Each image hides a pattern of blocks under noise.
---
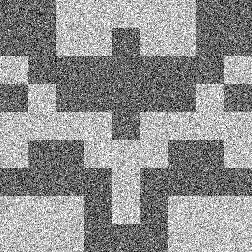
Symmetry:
left and right mirror each other
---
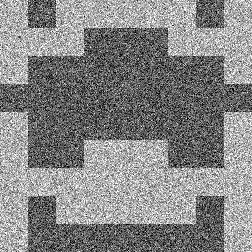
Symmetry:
left and right mirror each other
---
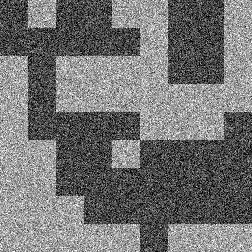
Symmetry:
no symmetry
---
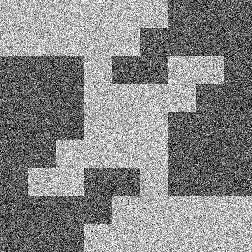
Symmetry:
the same after a half turn
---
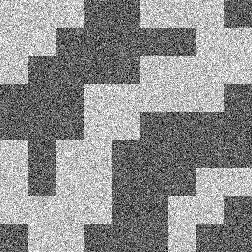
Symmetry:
mirrored about the diagonal from the top left
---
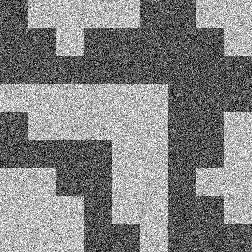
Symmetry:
mirrored about the diagonal from the bottom left
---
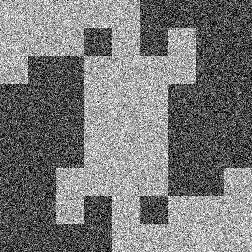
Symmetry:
the same after a half turn
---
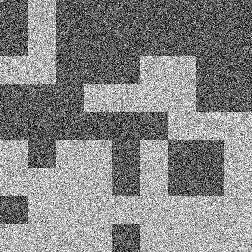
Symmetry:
no symmetry
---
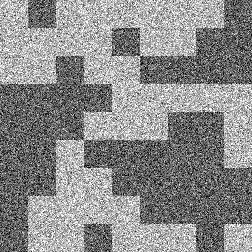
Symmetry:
no symmetry
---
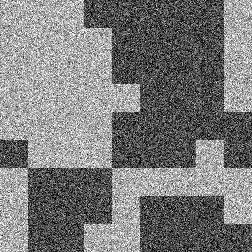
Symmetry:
no symmetry
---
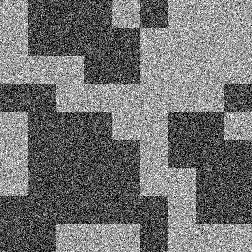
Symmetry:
mirrored about the diagonal from the bottom left
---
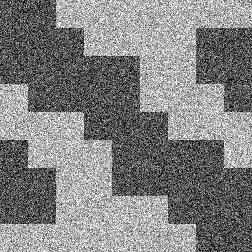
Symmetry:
the same after a half turn
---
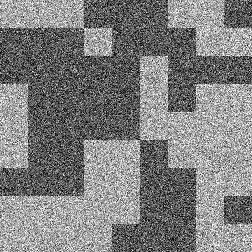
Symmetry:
no symmetry
